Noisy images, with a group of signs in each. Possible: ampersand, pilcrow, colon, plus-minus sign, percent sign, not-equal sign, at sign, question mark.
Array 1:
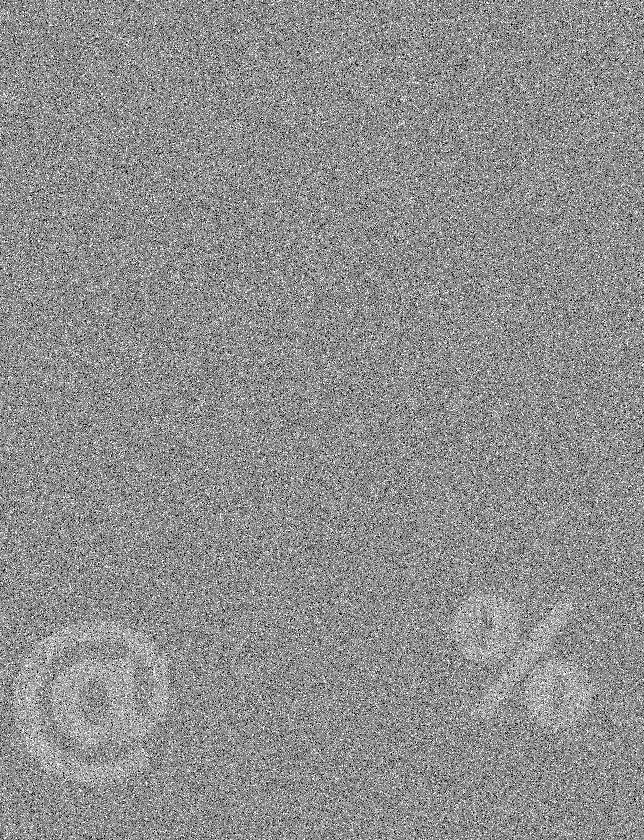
bottom left: at sign; bottom right: percent sign
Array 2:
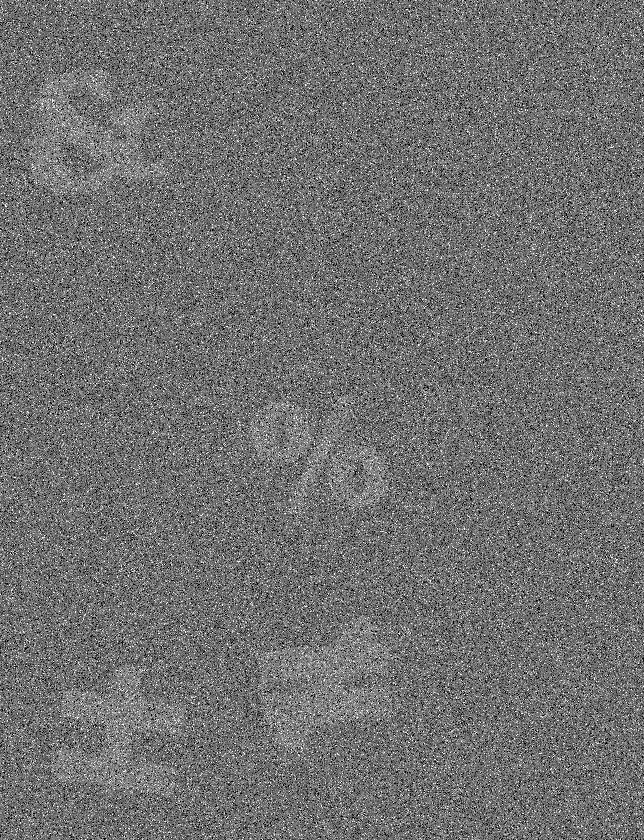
top left: ampersand; centre: percent sign; bottom left: plus-minus sign; bottom middle: not-equal sign
